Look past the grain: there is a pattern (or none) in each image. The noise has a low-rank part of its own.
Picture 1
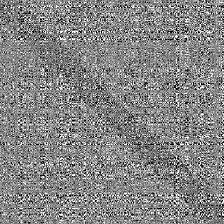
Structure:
a diagonal band
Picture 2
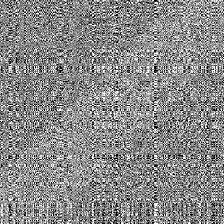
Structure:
a diagonal band
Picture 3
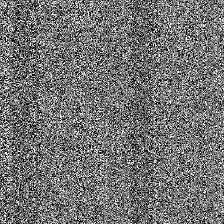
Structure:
bands of columns
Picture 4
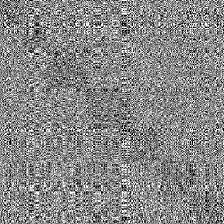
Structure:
blocks along the diagonal
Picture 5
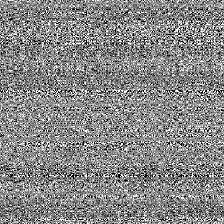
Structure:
bands of rows
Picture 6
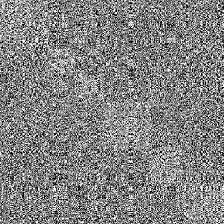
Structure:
blocks along the diagonal
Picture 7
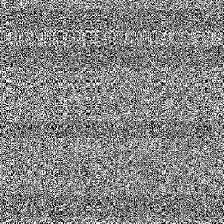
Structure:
bands of rows
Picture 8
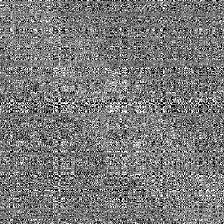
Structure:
a diagonal band
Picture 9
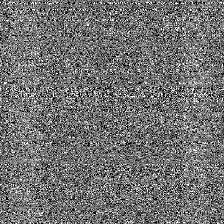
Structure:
bands of columns
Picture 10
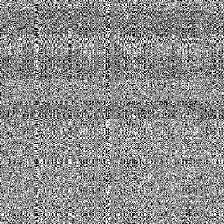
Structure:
bands of rows
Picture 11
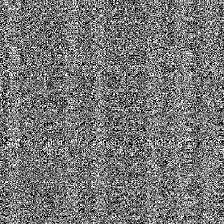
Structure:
bands of columns
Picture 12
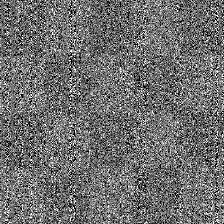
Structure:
a checkerboard
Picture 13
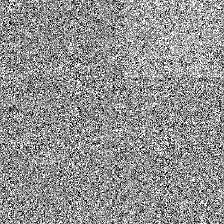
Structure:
one block
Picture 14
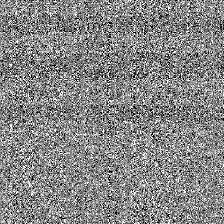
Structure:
bands of rows
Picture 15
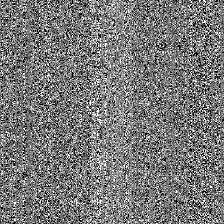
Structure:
one band of columns
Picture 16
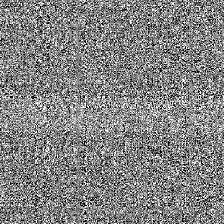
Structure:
one band of rows
